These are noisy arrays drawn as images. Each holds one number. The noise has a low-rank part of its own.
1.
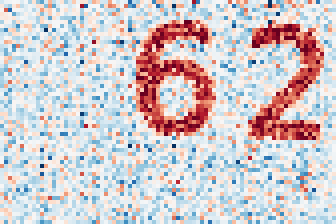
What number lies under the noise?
62
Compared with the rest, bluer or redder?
redder
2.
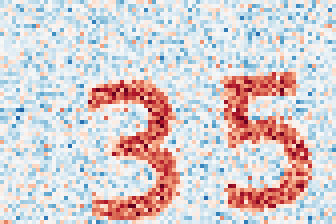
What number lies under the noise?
35
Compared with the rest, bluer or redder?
redder
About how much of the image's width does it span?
two thirds
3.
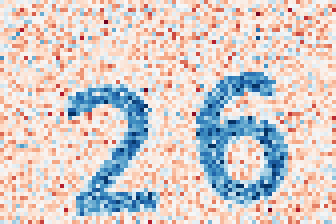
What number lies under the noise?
26
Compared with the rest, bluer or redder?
bluer
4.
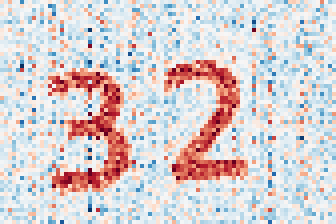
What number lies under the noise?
32
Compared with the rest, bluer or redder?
redder
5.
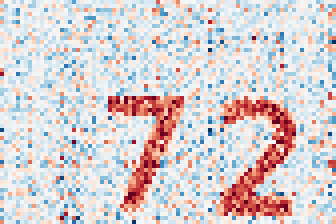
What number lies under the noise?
72
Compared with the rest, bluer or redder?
redder
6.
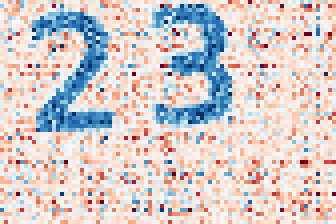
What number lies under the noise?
23
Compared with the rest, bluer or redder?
bluer
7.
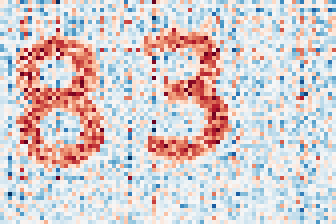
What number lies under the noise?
83
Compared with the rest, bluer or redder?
redder
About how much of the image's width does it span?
two thirds
